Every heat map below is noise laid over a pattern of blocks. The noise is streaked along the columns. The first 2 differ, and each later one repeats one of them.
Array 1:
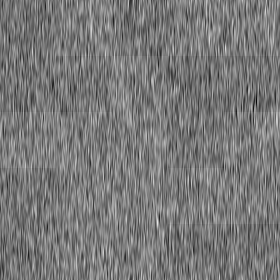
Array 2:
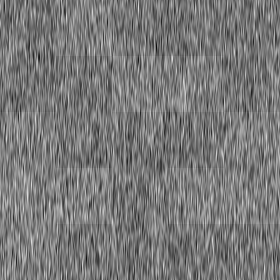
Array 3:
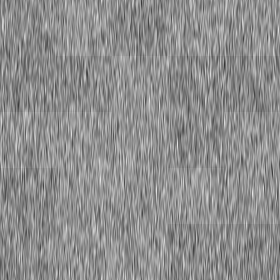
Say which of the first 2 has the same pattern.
1
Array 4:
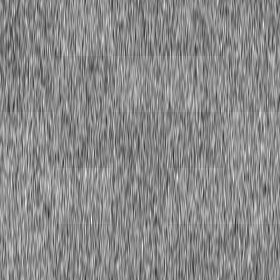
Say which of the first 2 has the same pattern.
2
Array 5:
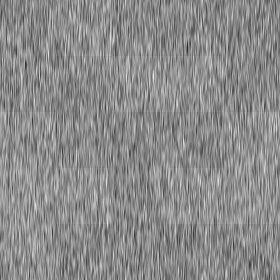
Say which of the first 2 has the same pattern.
2
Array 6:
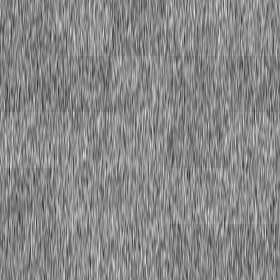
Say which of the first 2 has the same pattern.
1
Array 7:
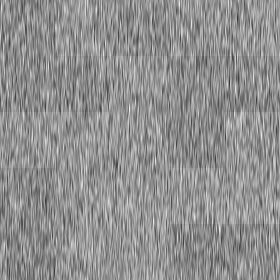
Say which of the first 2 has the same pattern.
1
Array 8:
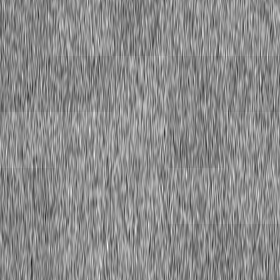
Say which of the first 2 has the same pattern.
1
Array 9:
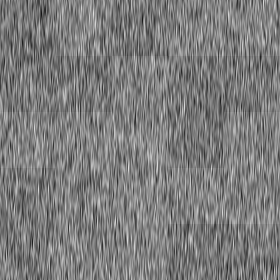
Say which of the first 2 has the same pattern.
1
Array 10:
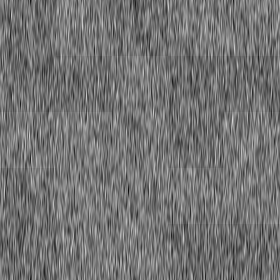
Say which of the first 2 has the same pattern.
1
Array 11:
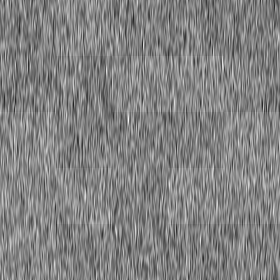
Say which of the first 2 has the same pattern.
2
